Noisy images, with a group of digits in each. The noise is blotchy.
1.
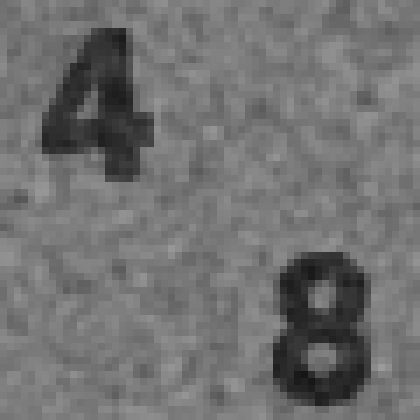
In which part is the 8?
bottom right
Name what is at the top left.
4
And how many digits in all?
2
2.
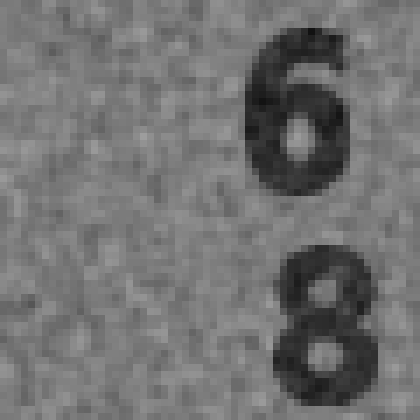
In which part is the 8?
bottom right
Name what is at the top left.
nothing
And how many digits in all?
2
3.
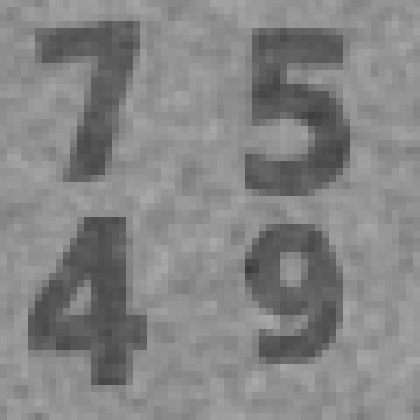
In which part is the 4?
bottom left
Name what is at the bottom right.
9
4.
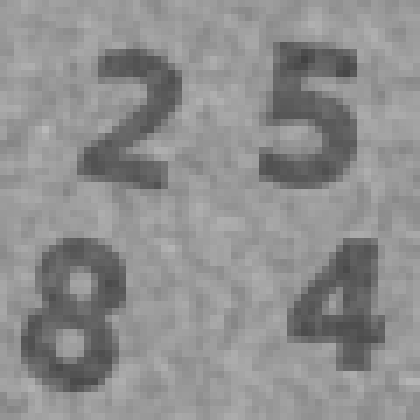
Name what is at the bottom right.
4
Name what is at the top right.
5
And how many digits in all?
4
